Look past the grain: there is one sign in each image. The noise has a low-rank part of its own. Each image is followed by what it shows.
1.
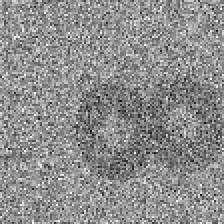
infinity sign
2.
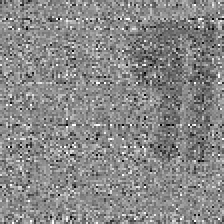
pilcrow
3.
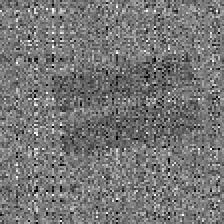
equals sign
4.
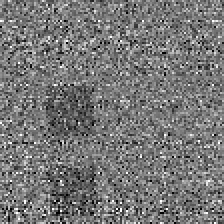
colon
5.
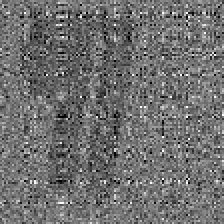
pilcrow
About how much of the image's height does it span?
nearly all
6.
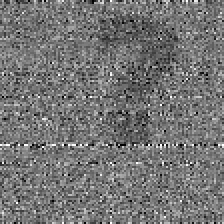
question mark
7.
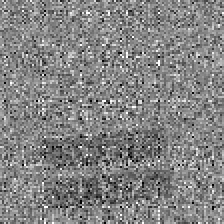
equals sign
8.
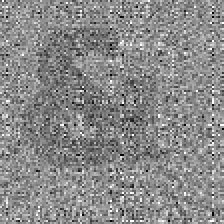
ampersand
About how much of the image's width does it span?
two thirds
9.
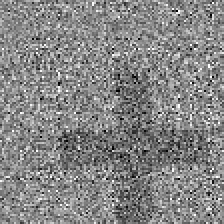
plus sign
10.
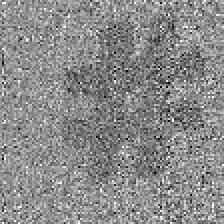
hash sign
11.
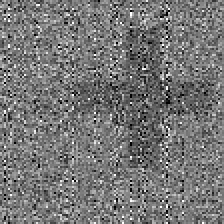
plus sign
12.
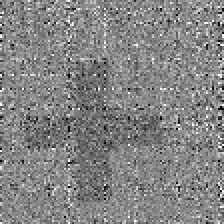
plus sign
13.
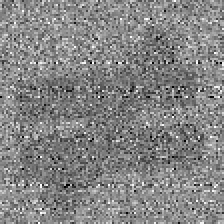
not-equal sign
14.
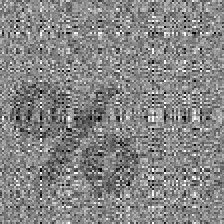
percent sign
